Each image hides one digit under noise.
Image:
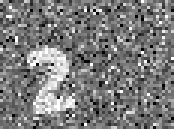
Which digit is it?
2
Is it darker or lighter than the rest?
lighter
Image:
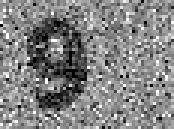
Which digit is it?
9
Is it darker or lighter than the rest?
darker
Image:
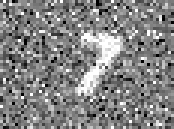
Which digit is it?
7
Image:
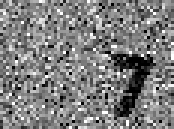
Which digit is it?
7
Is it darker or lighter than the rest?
darker
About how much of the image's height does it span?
half
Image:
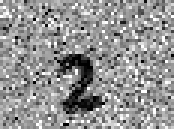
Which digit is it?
2
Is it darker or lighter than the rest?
darker
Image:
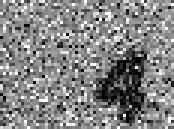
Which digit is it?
4
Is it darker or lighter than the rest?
darker
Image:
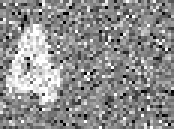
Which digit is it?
4
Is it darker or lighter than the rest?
lighter
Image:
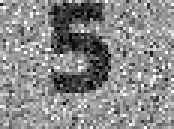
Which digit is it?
5
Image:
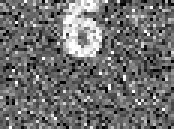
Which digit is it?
6
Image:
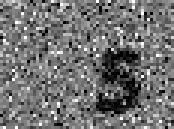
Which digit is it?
5
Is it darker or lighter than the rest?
darker
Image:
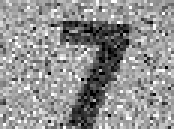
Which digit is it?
7
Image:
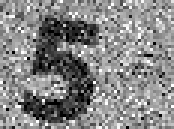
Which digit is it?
5
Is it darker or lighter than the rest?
darker
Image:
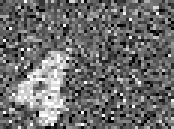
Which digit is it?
4
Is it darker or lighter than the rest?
lighter
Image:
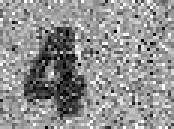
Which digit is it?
4
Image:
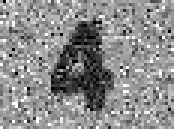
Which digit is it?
4
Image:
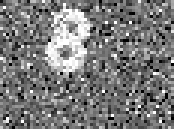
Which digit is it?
8
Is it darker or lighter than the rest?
lighter
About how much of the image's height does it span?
half
